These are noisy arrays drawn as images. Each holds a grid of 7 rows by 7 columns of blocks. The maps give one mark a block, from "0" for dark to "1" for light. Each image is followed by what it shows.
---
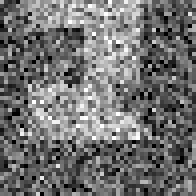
0 1 1 1 1 0 0
0 0 0 1 1 0 0
0 0 0 1 1 0 0
0 1 1 1 0 0 0
0 1 1 1 1 0 0
0 0 0 0 0 0 0
0 0 0 0 0 0 0
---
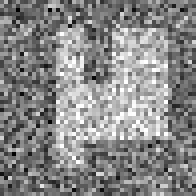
0 0 0 0 0 0 0
0 0 1 0 1 1 0
0 0 1 0 1 1 0
0 0 1 1 1 1 0
0 0 1 1 1 1 0
0 0 1 0 0 0 0
0 0 0 0 0 0 0
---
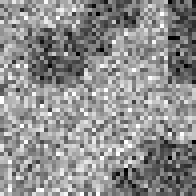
1 1 1 0 0 1 0
1 0 0 0 1 1 0
1 0 0 1 1 1 0
1 1 1 1 1 1 1
1 1 1 1 1 1 1
1 1 1 1 1 0 0
1 1 1 1 0 0 0
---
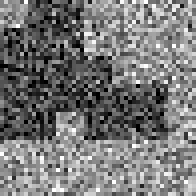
1 0 0 1 1 1 1
0 0 0 1 1 1 1
0 0 0 0 1 1 1
0 0 0 0 0 0 1
0 0 1 0 0 0 1
1 1 1 1 1 1 1
1 1 1 1 1 1 1
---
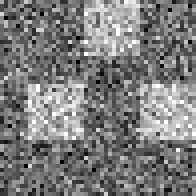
0 0 0 1 1 0 0
0 0 0 1 1 0 0
0 0 0 0 0 0 0
0 1 1 0 0 1 1
0 1 1 0 0 1 1
0 0 0 0 0 0 0
0 0 0 0 0 0 0
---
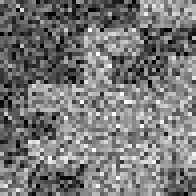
0 0 0 0 0 1 1
0 0 0 1 1 0 0
0 0 0 1 0 0 1
0 1 1 1 1 1 1
0 0 1 1 1 1 1
0 1 1 1 1 1 1
1 0 0 1 1 1 0
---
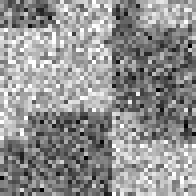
0 0 1 1 0 1 1
1 1 1 1 0 0 0
1 1 1 1 0 0 0
1 1 1 1 0 0 0
1 0 0 0 1 0 0
0 0 0 0 1 1 1
0 0 0 0 1 1 1
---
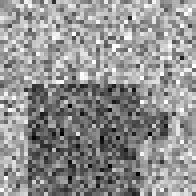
1 1 1 1 1 1 1
1 1 1 1 1 1 1
1 1 1 1 1 1 1
1 0 0 0 0 1 1
1 0 0 0 0 0 1
1 0 0 0 0 1 1
1 0 0 0 0 1 1
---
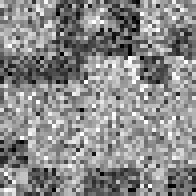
1 1 0 1 0 1 1
1 1 0 0 0 1 0
0 0 0 1 1 0 1
1 1 1 1 1 1 1
1 1 1 1 1 1 1
0 1 1 1 1 1 1
1 0 1 0 0 1 0
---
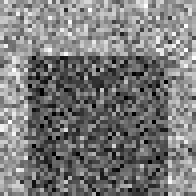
1 1 1 1 1 1 1
1 1 1 1 1 1 1
1 0 0 0 0 0 1
1 0 0 0 0 0 1
1 0 0 0 0 0 1
1 0 0 0 0 0 1
1 0 0 0 0 0 1
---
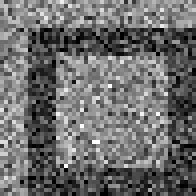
1 1 1 1 1 1 1
1 0 0 0 0 0 0
1 0 1 1 1 1 0
1 0 1 1 1 1 0
1 0 1 1 1 1 0
1 0 1 1 1 1 0
1 0 0 0 0 0 0
